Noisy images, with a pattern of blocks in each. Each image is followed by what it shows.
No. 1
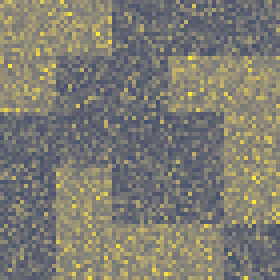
mirrored about the diagonal from the top left
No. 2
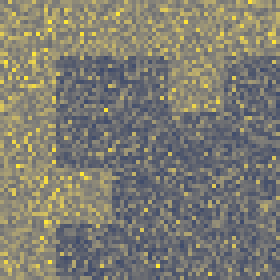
mirrored about the diagonal from the top left
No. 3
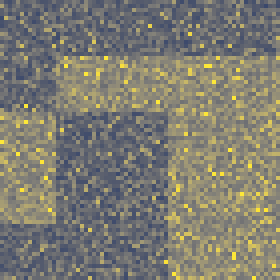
no symmetry
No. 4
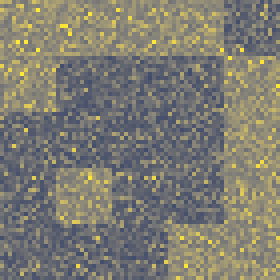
mirrored about the diagonal from the bottom left
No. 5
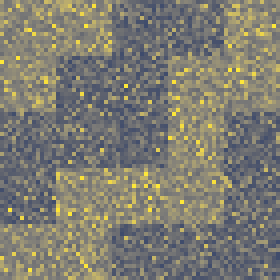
mirrored about the diagonal from the top left
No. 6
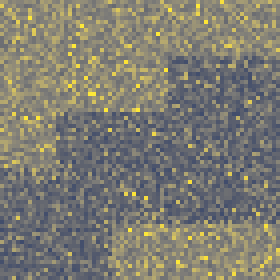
no symmetry
